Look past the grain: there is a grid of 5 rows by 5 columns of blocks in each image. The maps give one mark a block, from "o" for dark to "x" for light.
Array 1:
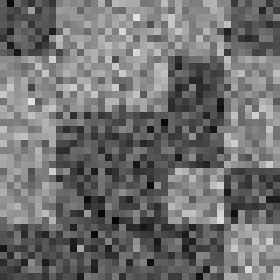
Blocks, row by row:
o x x x o
x x x o x
x o o o x
x o o x o
o o o o x
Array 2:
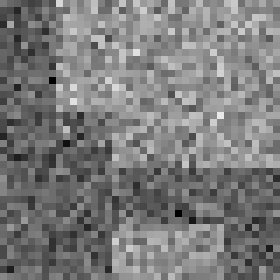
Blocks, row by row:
o x x x x
o x x x x
o o x x x
o o o o o
o o x x o
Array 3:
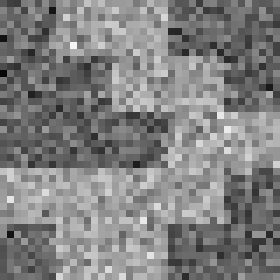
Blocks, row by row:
o x x o o
o o x x o
o o o x x
x x x x o
o x x o o
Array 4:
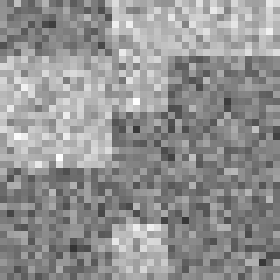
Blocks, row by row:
o o x x x
x x x o o
x x o o o
o o o o o
o o x o o
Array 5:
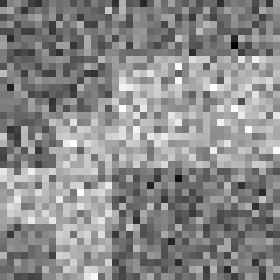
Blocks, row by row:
o o o o o
o o x x x
o x x x x
x x o o o
o x o o o
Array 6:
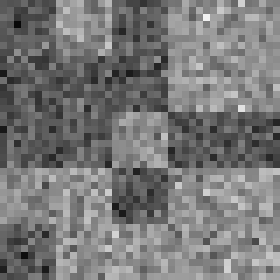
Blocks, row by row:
o x o x x
o o o x x
o o x o o
x x o x x
o x x x x
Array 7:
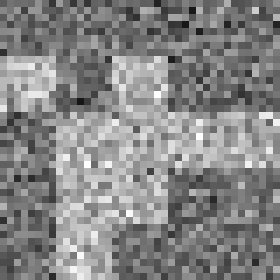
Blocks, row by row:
o o o o o
x o x o o
o x x x x
o x x o o
o x o o o
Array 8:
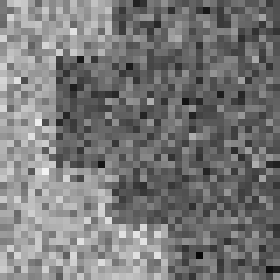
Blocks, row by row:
x x o o o
x o o o o
x o o o o
x x o o o
x x x o o
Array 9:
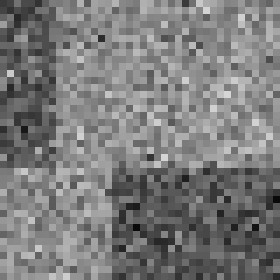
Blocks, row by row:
o x x x x
o x x x x
o x x x x
x x o o o
x x o o o
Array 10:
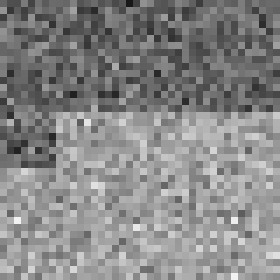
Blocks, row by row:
o o o o o
o o o o o
o x x x x
x x x x x
x x x x x
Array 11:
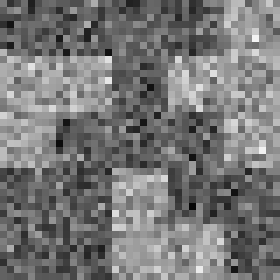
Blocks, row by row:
o o o o x
x x o x x
x o o o x
o o x o o
o o x x o
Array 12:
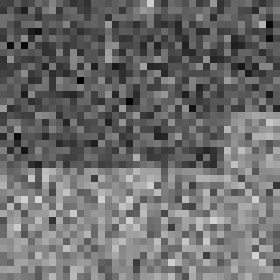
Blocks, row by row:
o o o o o
o o o o o
o o o o x
x x x x x
x x x x x
